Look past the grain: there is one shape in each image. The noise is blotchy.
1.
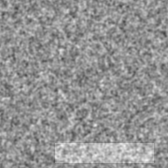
bar
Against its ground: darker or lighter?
lighter
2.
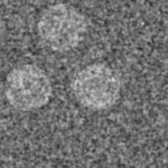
three dots
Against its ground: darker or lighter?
lighter
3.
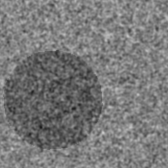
disc
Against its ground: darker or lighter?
darker
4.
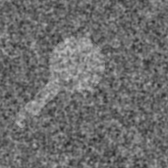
lollipop
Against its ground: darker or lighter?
lighter
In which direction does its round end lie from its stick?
up and right
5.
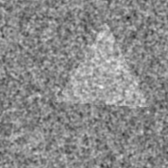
triangle
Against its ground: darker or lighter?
lighter
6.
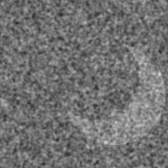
crescent
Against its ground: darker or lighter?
lighter
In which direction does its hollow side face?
up and left
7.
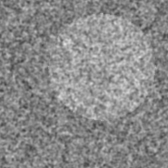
disc
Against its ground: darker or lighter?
lighter
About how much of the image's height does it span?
two thirds
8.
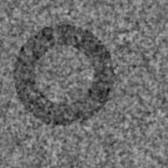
ring
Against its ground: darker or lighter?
darker
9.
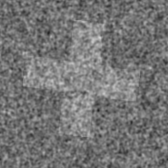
cross
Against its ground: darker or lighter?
lighter
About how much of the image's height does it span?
two thirds
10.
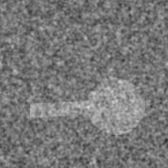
lollipop
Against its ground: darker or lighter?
lighter
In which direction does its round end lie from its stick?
right
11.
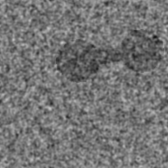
dumbbell
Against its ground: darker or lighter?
darker
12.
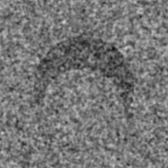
crescent
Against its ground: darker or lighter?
darker
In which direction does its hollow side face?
down
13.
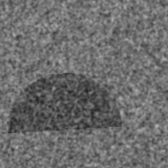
half disc
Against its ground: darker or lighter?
darker
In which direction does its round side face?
up
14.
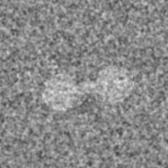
dumbbell
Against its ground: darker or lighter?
lighter
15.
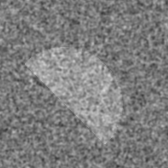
half disc
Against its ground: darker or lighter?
lighter
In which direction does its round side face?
up and right
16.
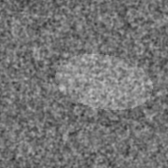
ellipse
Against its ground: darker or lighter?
lighter
